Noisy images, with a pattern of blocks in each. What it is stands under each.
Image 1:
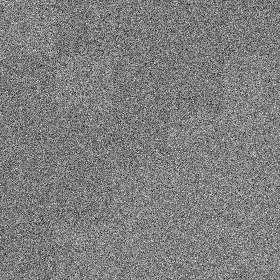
mirrored about the diagonal from the top left
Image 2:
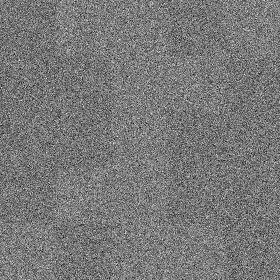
the same after a half turn
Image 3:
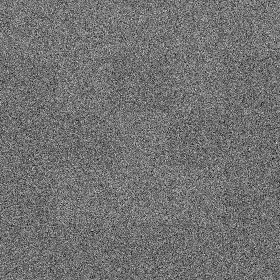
left and right mirror each other
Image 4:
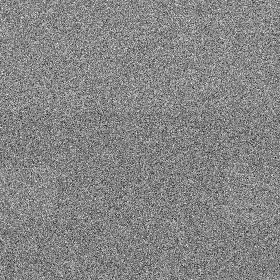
left and right mirror each other
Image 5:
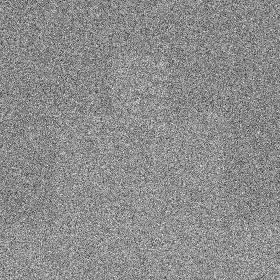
left and right mirror each other
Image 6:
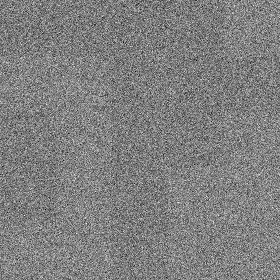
no symmetry
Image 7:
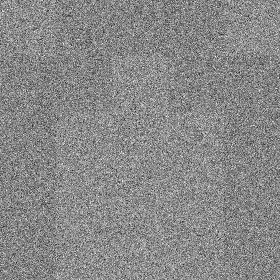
left and right mirror each other
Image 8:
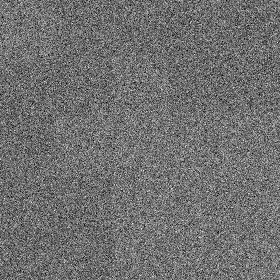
mirrored about the diagonal from the top left
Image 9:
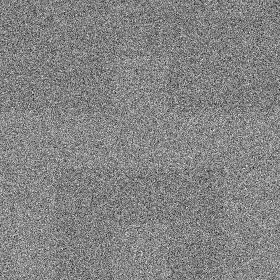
left and right mirror each other
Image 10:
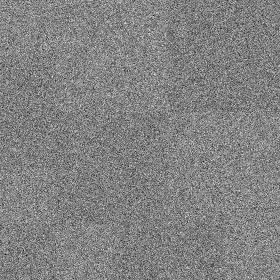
mirrored about the diagonal from the bottom left
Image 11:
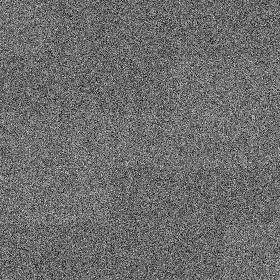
the same after a half turn
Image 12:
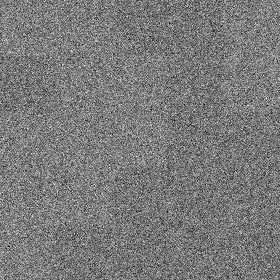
no symmetry
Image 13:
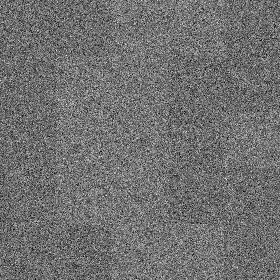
top and bottom mirror each other
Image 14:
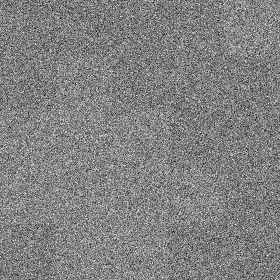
mirrored about the diagonal from the bottom left
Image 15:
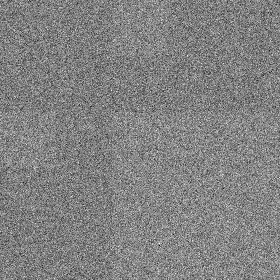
mirrored about the diagonal from the top left
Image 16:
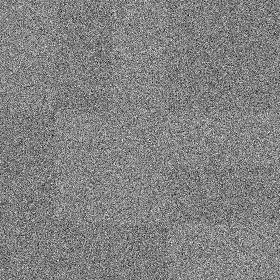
mirrored about the diagonal from the bottom left
